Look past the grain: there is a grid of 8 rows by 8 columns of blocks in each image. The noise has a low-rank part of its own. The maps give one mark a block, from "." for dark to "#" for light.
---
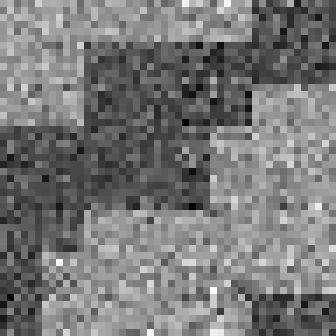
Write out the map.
# # # # # # . .
# # . . . . . .
# # . . . . # #
. . . . . # # #
. . . . . # # #
. . # # # # # #
. # # # # # # #
. # # # # # . .
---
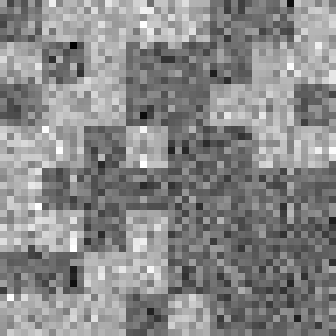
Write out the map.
. # # # # . . #
# . # . . . # #
. # # . . # # .
# # . # . . # #
# . . . . . . .
# # . # . . . .
. . # # . . . .
# # # . # . . .
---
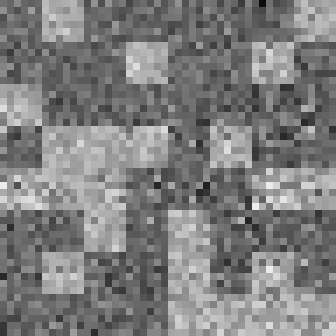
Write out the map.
. # . . . . . #
. . . # . . # .
# . . . . . . .
. # # # . # . .
# # # . . . # #
. . # . # . . .
. # . . # . # .
. . . . # # # #
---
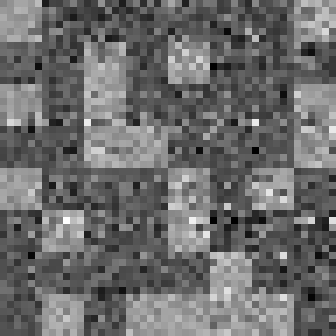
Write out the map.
# . . . . . . #
. . # . # . . .
# . # . . . . #
. . # # . . . #
# . . . # . # .
. # . . # . . .
. . . . . # . .
. # . # # # # .
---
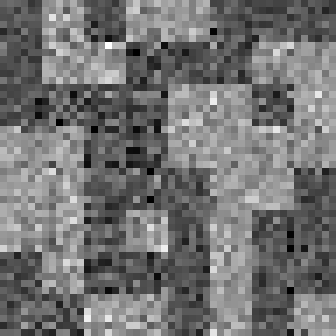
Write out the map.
. # . # # . . .
. # # . . . # #
. . . . # # . #
# # . . # # # #
# # . . . # # .
# # . # . # . .
. # . . . # . .
. . # # . # . #
